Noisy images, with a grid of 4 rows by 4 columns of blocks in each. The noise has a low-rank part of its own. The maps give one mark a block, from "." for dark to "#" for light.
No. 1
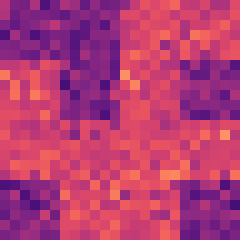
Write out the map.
. . # #
# . # .
# # # #
. # # .
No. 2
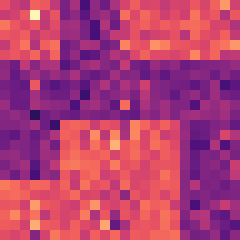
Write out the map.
# . # #
. . . .
. # # .
# # # .
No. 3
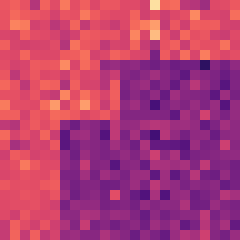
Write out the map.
# # # #
# # . .
# . . .
# . . .
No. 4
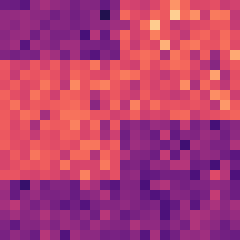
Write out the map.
. . # #
# # # #
# # . .
. . . .
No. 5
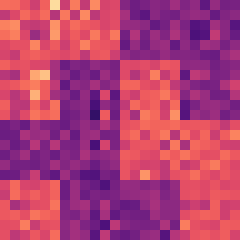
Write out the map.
# # . .
# . # .
. . # #
# . . #
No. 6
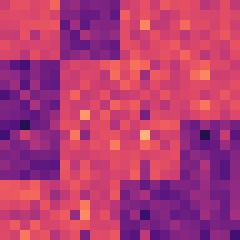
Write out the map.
# . # #
. # # #
. # # .
# # . .
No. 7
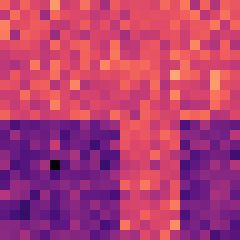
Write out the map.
# # # #
# # # #
. . # .
. . # .
